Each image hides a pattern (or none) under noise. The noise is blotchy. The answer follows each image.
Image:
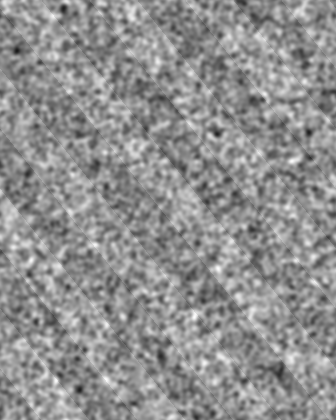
diagonal stripes
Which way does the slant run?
top left to bottom right
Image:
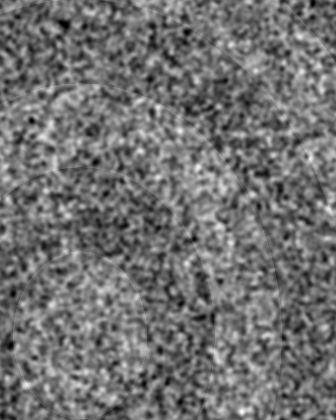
rings round one point
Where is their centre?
bottom left
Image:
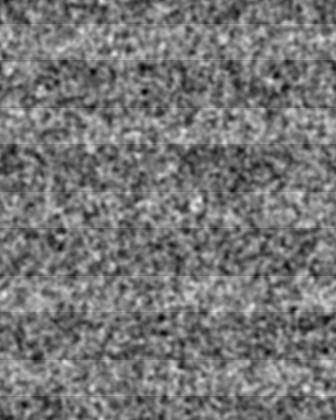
horizontal stripes
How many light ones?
5
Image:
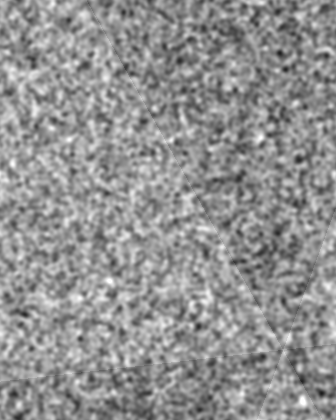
spokes from one point
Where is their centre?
bottom right
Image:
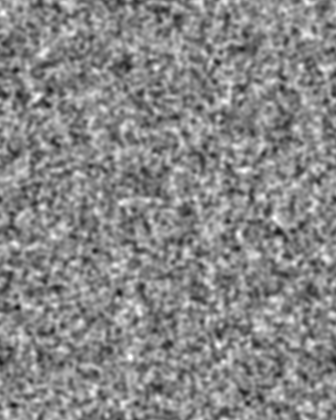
only noise
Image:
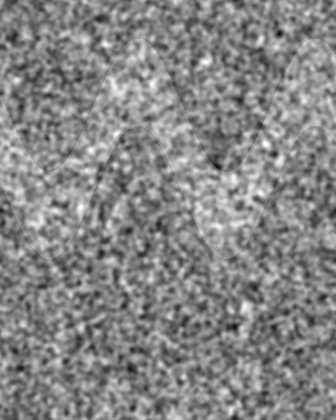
a wavy band
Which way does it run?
left to right
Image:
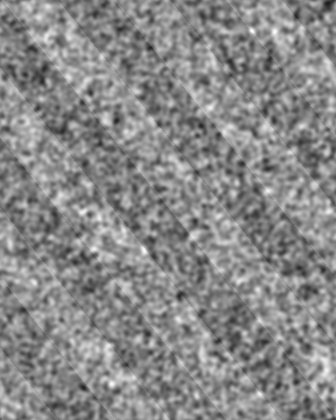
diagonal stripes
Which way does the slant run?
top left to bottom right
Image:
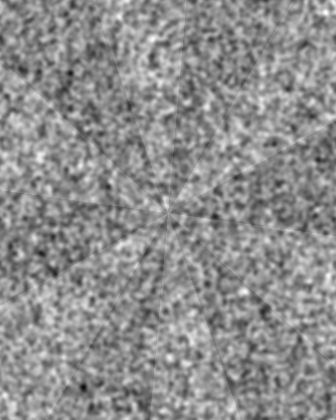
spokes from one point
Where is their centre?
centre
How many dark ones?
6
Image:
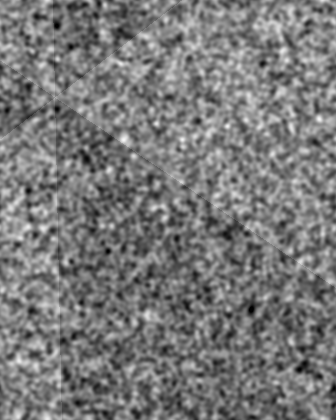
spokes from one point
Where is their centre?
top left
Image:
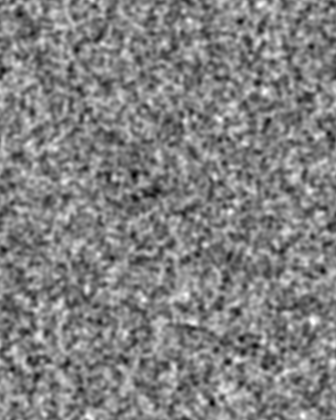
only noise
